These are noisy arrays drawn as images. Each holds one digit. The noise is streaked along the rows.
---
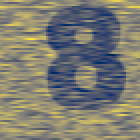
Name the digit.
8
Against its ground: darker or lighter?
darker
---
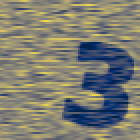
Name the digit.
3
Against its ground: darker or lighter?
darker
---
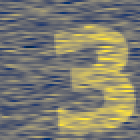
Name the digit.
3
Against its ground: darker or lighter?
lighter
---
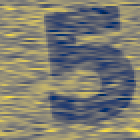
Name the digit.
5
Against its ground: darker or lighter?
darker
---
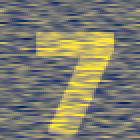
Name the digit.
7
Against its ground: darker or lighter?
lighter
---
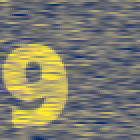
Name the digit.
9
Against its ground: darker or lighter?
lighter
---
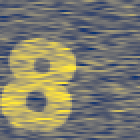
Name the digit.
8
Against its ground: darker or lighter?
lighter
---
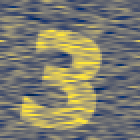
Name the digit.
3
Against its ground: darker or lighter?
lighter
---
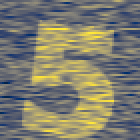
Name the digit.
5
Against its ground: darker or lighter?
lighter
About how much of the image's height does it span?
nearly all
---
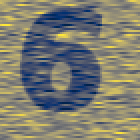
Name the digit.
6
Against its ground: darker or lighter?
darker
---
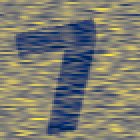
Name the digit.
7
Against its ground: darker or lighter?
darker
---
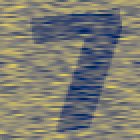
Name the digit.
7
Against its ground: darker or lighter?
darker
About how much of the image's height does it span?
nearly all
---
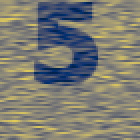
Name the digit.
5
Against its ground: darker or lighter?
darker
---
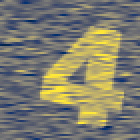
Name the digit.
4
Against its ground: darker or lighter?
lighter
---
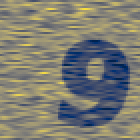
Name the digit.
9
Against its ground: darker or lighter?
darker
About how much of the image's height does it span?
two thirds
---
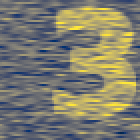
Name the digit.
3
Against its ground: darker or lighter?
lighter
